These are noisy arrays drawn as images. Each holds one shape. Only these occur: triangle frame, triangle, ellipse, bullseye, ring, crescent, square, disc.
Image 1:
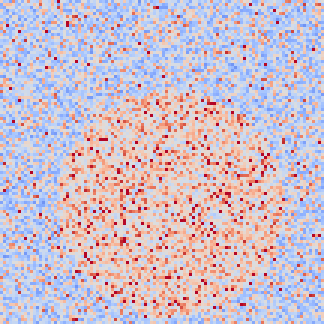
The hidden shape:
disc
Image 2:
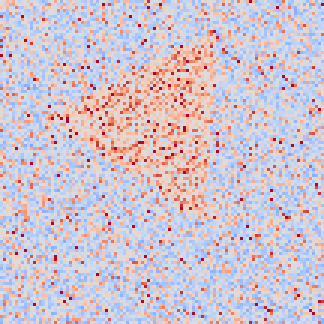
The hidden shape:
triangle
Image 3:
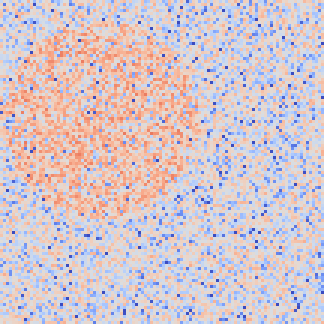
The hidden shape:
disc
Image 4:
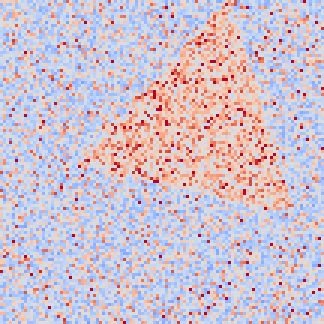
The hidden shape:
triangle
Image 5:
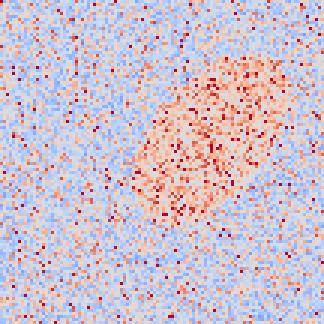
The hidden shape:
ellipse
